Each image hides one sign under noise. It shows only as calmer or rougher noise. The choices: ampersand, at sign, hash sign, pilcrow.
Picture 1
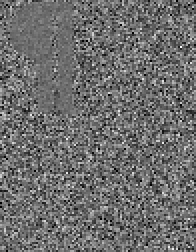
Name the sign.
pilcrow
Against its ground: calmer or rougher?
calmer
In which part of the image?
top left
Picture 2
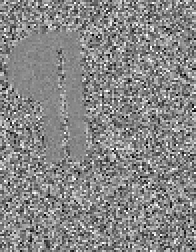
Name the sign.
pilcrow
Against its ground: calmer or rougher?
calmer
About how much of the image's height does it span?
half
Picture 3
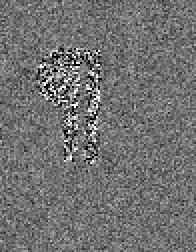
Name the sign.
pilcrow
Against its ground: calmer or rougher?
rougher
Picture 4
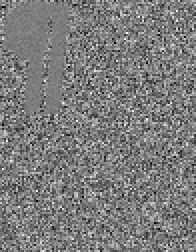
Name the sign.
pilcrow
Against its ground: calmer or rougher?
calmer
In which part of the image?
top left
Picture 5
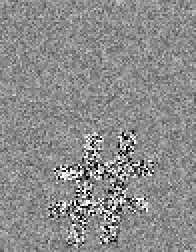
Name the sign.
hash sign
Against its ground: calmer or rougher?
rougher
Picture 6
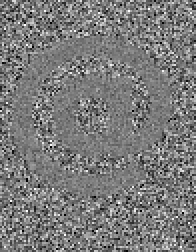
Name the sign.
at sign
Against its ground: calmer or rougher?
calmer
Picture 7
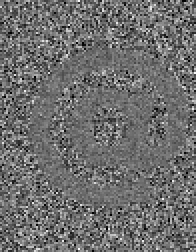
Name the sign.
at sign
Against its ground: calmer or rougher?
calmer
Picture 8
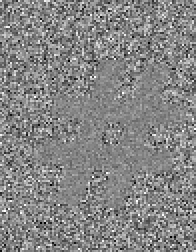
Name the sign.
hash sign
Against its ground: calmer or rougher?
calmer
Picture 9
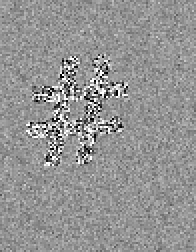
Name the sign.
hash sign
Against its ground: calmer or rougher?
rougher
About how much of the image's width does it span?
half
